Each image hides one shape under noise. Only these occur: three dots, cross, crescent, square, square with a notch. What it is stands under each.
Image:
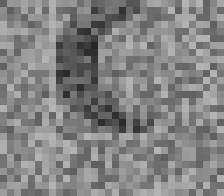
crescent
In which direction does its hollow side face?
right
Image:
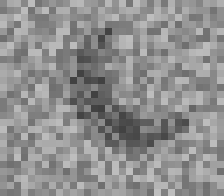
crescent
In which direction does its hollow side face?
up and right
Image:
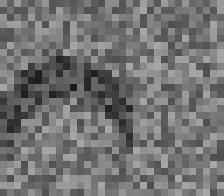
crescent
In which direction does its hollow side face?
down
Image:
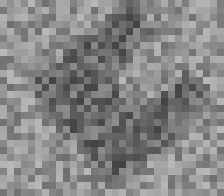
square with a notch
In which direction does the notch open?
up and right
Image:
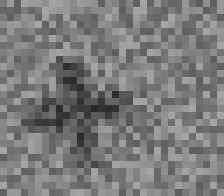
cross
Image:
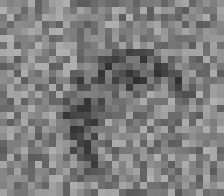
crescent
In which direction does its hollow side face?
down and right
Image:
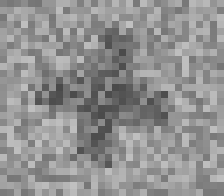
cross
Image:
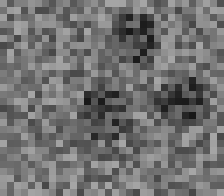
three dots
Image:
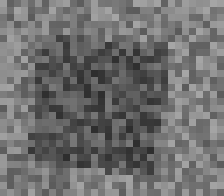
square
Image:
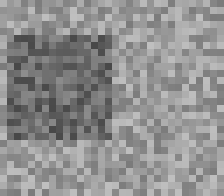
square
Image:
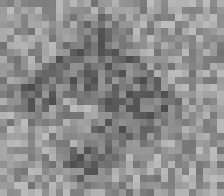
square with a notch
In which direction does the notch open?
down and left
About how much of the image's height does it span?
nearly all
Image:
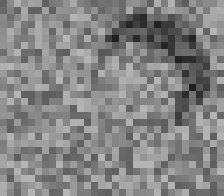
crescent
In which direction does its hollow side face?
down and left
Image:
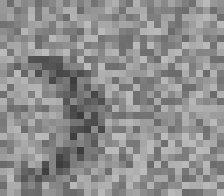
crescent
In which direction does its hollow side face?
left
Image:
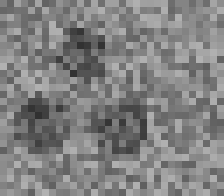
three dots
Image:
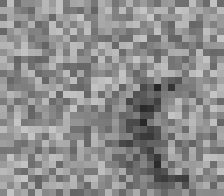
crescent
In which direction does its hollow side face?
right
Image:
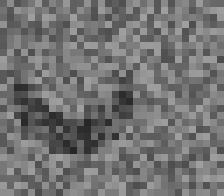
crescent
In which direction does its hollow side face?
up
